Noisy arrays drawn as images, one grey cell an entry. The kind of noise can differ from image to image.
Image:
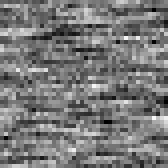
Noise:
streaked along the rows
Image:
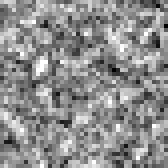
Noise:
blotchy
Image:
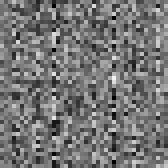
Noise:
columns of uneven size
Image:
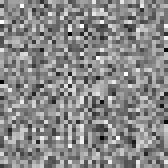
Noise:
low rank plus noise
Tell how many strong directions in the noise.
one
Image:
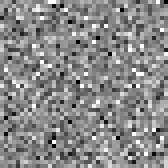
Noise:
heavy tails
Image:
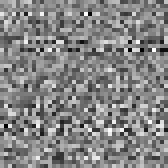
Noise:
rows of uneven size
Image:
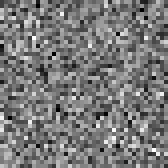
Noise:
independent entries
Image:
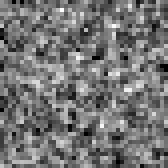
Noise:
blotchy
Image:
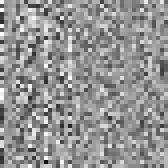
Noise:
columns of uneven size
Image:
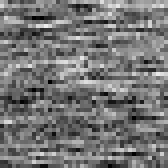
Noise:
streaked along the rows
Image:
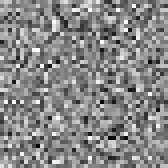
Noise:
low rank plus noise
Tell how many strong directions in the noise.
three or four
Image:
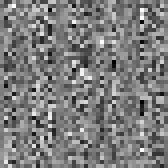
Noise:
columns of uneven size
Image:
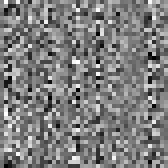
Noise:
columns of uneven size
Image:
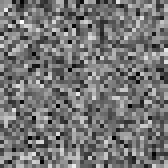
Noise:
independent entries
